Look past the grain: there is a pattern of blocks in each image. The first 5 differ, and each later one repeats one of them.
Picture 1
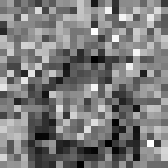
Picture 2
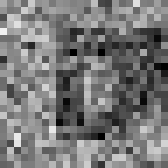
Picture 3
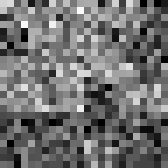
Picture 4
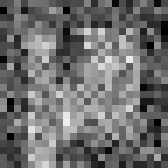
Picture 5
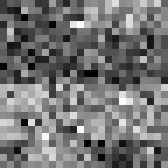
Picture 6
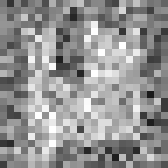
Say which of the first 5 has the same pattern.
4
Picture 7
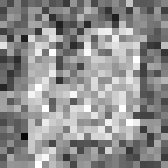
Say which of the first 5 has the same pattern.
4
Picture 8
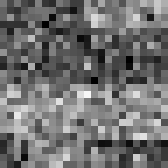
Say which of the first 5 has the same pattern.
5
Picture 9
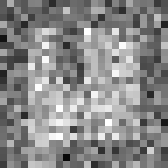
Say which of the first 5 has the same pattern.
4
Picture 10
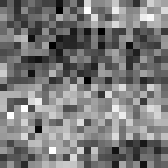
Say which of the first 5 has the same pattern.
5
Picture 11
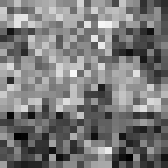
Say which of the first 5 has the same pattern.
3
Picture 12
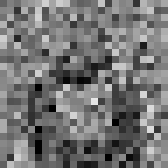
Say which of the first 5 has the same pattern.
1
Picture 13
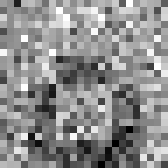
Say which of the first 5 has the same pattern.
1
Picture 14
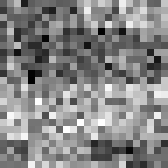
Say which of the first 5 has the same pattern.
5
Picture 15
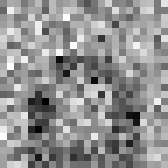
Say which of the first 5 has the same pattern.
1
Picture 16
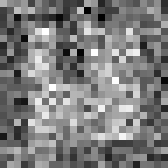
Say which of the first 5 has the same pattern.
4
